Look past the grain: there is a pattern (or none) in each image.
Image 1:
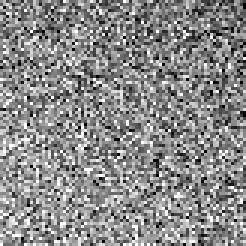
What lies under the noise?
a smooth slope
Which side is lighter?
bottom left
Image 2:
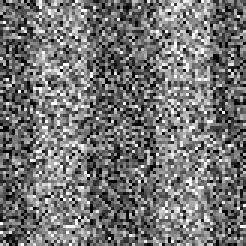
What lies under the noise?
vertical stripes
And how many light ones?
2
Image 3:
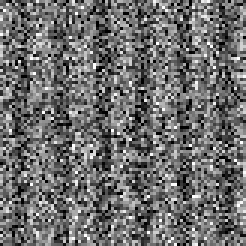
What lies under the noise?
vertical stripes
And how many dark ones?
6
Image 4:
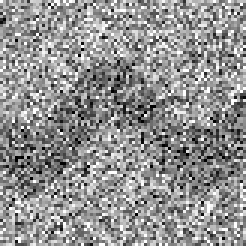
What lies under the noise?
a wavy band
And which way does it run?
left to right
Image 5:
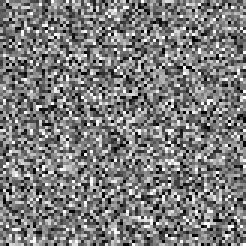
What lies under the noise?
only noise
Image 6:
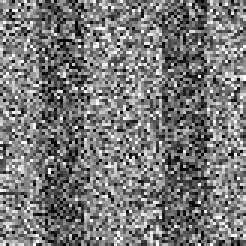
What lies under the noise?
vertical stripes
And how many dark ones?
2
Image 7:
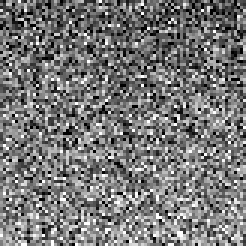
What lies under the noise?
a smooth slope
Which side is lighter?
bottom
